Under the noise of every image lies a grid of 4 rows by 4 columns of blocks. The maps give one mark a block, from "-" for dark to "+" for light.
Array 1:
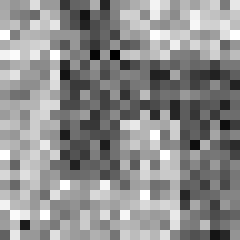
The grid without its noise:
+ - + +
+ - - -
+ - + -
+ + + -
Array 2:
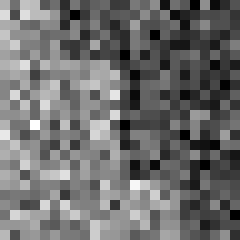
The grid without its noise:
+ - - -
+ + - -
+ + - -
+ + + -
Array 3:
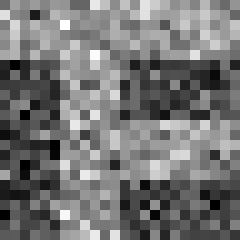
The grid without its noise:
+ + + +
- + - -
- + + +
- + - -
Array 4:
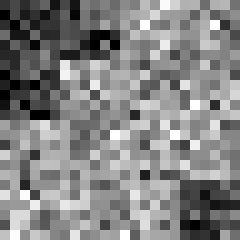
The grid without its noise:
- - + +
- + + +
+ + + +
+ + + -
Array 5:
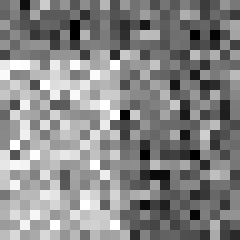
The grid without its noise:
- - - -
+ + - -
+ + - -
+ + - -
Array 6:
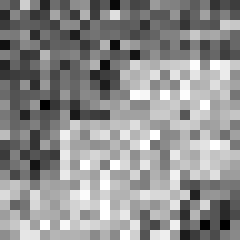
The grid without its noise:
- - - -
- - + +
- + + +
+ + + -
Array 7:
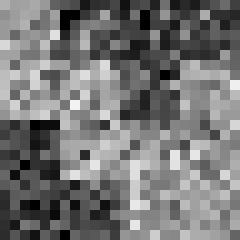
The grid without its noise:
+ - - -
+ + - +
- + + +
- - + +
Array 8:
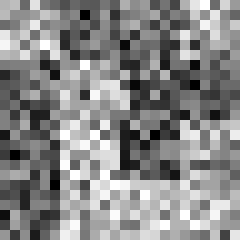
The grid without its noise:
+ - - +
- + - -
- + - +
- + + +
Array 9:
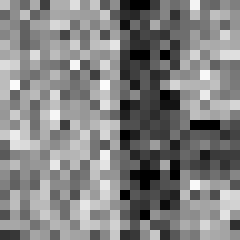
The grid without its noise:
+ + - +
+ + - +
+ + - -
+ + - +
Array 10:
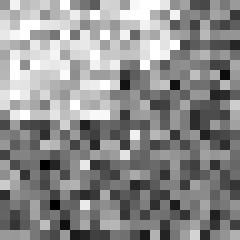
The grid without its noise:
+ + + -
+ + - -
- - - -
- - - -
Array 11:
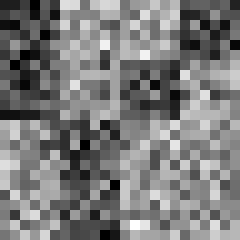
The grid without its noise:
- + + -
- + - +
+ - + +
+ - + +
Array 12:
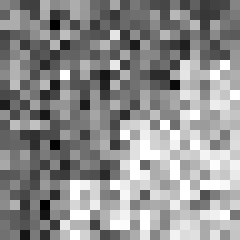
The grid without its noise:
- - - -
- - - +
- - + +
- + + +
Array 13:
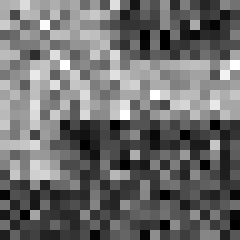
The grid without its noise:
+ + - -
+ + + +
+ - - -
- - - -
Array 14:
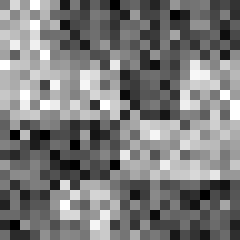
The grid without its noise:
+ - - -
+ + - +
- - + +
- + - -
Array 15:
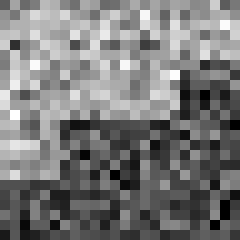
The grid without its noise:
+ + + +
+ + + -
+ - - -
- - - -
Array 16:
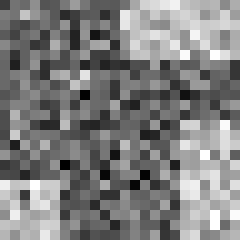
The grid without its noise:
- - + +
- - - -
- - - +
+ - - +
